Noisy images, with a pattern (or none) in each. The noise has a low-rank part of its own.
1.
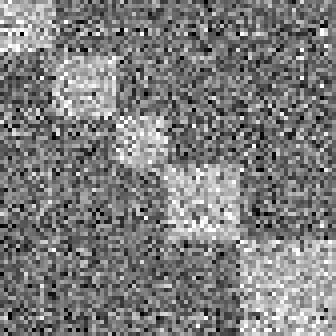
blocks along the diagonal
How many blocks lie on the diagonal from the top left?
5
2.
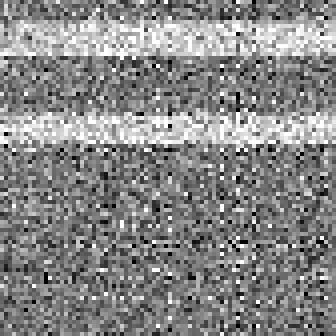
bands of rows
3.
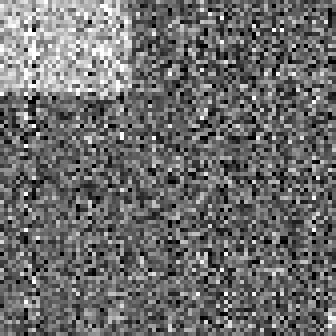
one block
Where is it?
top left
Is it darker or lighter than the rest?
lighter
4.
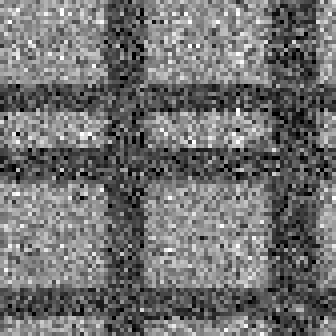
bands of rows crossing bands of columns
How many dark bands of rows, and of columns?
3 and 2
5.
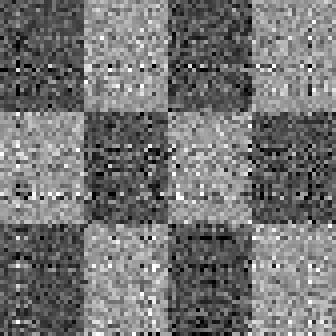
a checkerboard
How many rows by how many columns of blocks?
3 by 4
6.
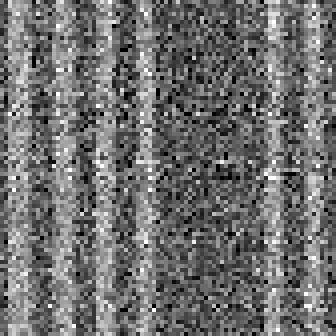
bands of columns
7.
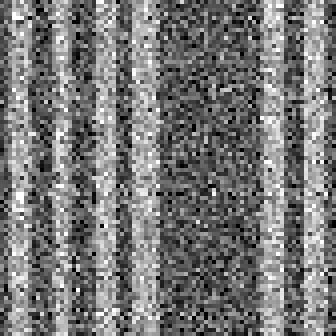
bands of columns
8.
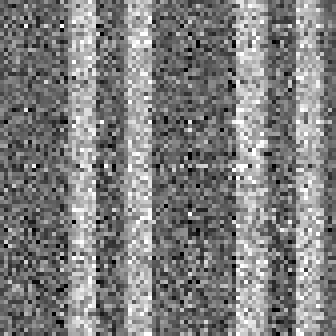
bands of columns
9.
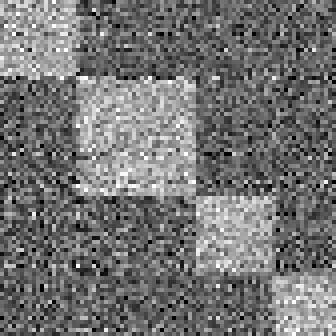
blocks along the diagonal
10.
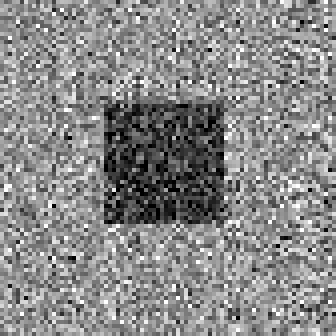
one block
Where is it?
centre
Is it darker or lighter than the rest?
darker
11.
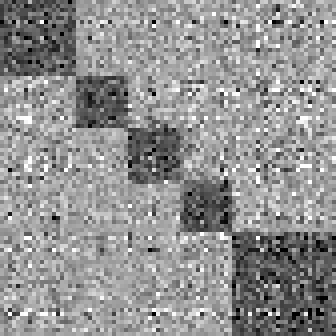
blocks along the diagonal
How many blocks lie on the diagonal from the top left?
5
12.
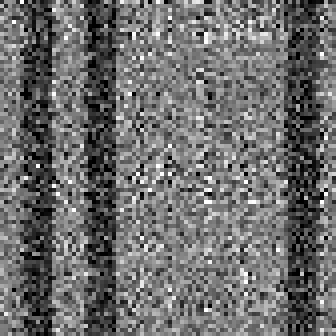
bands of columns
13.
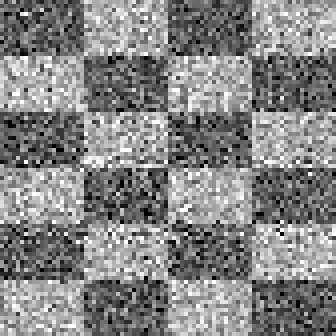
a checkerboard
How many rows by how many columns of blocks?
6 by 4
